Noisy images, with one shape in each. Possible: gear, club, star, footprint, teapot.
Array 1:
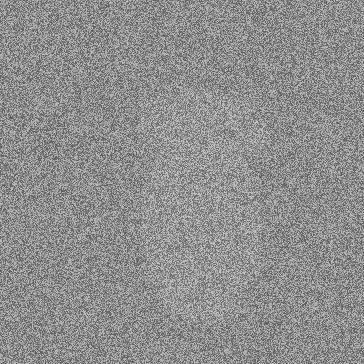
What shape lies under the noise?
footprint
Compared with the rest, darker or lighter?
lighter
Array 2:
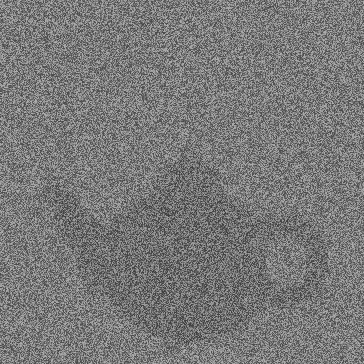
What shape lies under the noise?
teapot
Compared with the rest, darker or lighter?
darker
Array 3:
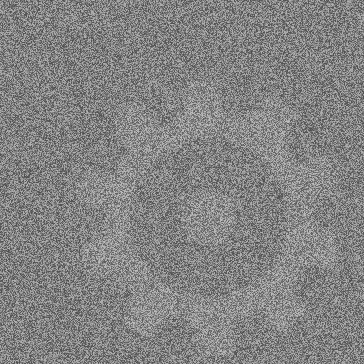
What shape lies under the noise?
gear
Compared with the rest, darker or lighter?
lighter
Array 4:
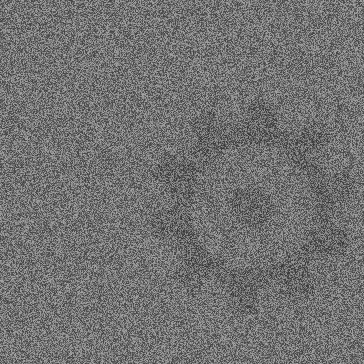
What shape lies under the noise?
gear
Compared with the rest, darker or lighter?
darker
